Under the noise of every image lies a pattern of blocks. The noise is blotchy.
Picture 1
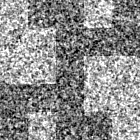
the same after a half turn
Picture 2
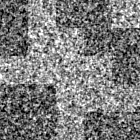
mirrored about the diagonal from the bottom left
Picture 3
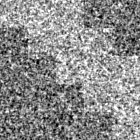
mirrored about the diagonal from the bottom left
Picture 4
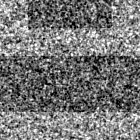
left and right mirror each other
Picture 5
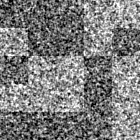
no symmetry
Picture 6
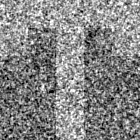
left and right mirror each other
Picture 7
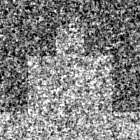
left and right mirror each other
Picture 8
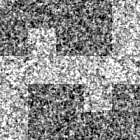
the same after a half turn
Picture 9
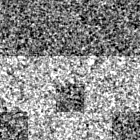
left and right mirror each other
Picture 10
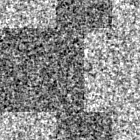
top and bottom mirror each other
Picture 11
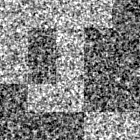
no symmetry
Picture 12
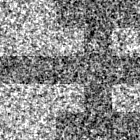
top and bottom mirror each other
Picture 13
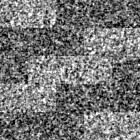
the same after a half turn
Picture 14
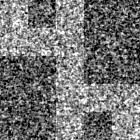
the same after a half turn
